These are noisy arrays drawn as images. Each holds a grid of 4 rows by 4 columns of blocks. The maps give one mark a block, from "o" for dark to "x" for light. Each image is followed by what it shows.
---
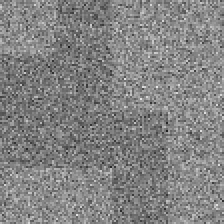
xoxx
ooxx
ooox
xxox
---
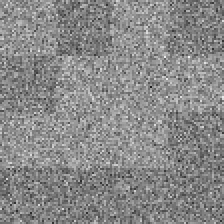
xoxo
oxxx
xxxo
oooo
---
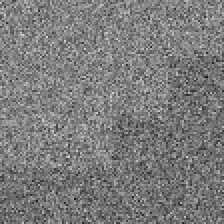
xxxx
xxxo
xxoo
oooo
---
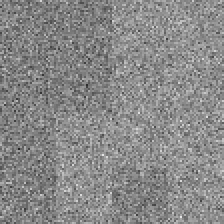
ooxx
ooxx
oxxx
oxox
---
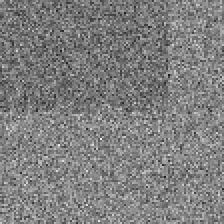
ooox
ooox
xxxx
xxxx
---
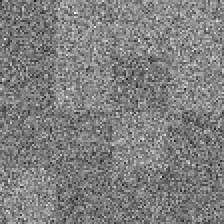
oxxx
oxox
ooxo
xooo
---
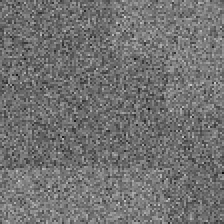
ooxx
ooox
oooo
xxxo
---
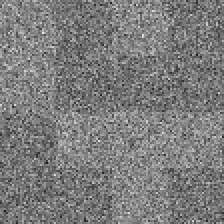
xoxo
xooo
oxxx
ooxo
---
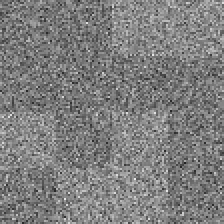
ooxx
oooo
xoxo
oxxo
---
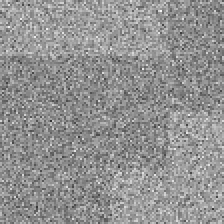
xxxo
oooo
ooox
ooxx
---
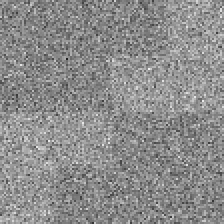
ooox
ooxx
xxoo
xooo
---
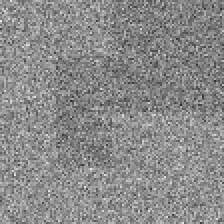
xxoo
xooo
xoxx
xxxx
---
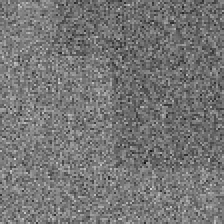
xooo
xxoo
xxoo
xxxx
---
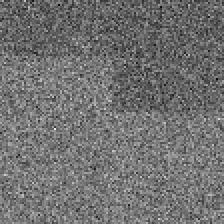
oooo
xxoo
xxxx
xxxx
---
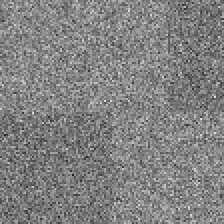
xxxo
xxxo
ooxx
ooxx
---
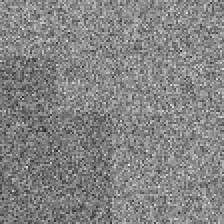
xxxx
oxxx
ooxx
ooxx
